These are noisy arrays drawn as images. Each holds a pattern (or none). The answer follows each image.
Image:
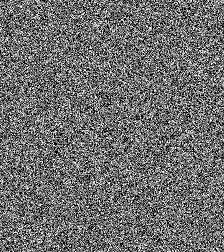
only noise
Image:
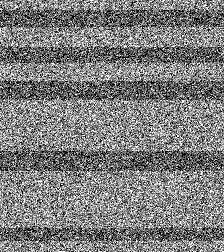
bands of rows
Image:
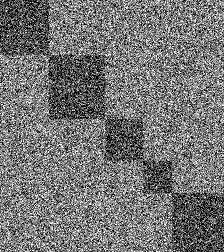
blocks along the diagonal
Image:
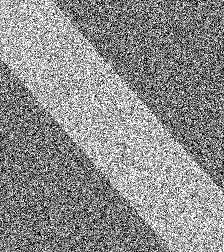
a diagonal band
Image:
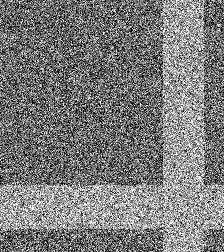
bands of rows crossing bands of columns
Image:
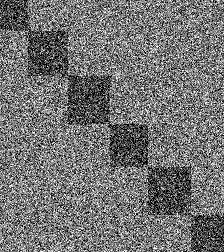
blocks along the diagonal
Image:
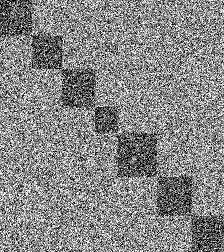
blocks along the diagonal
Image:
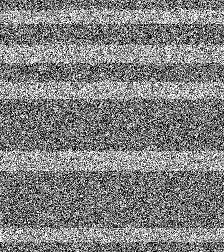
bands of rows
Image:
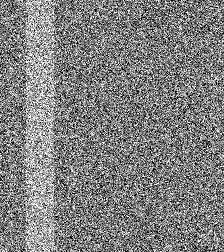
one band of columns
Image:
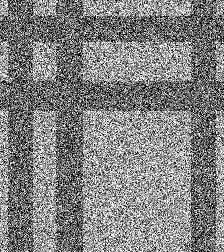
bands of rows crossing bands of columns
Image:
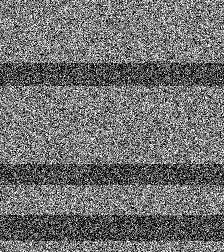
bands of rows
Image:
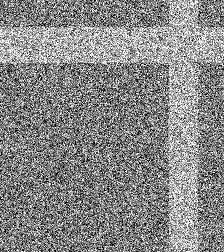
bands of rows crossing bands of columns
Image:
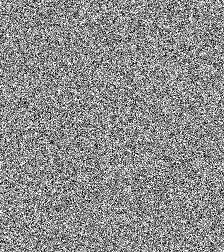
only noise
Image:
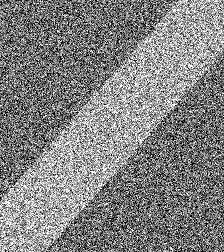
a diagonal band
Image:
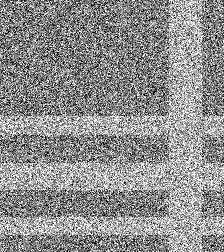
bands of rows crossing bands of columns
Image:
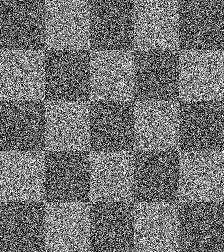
a checkerboard
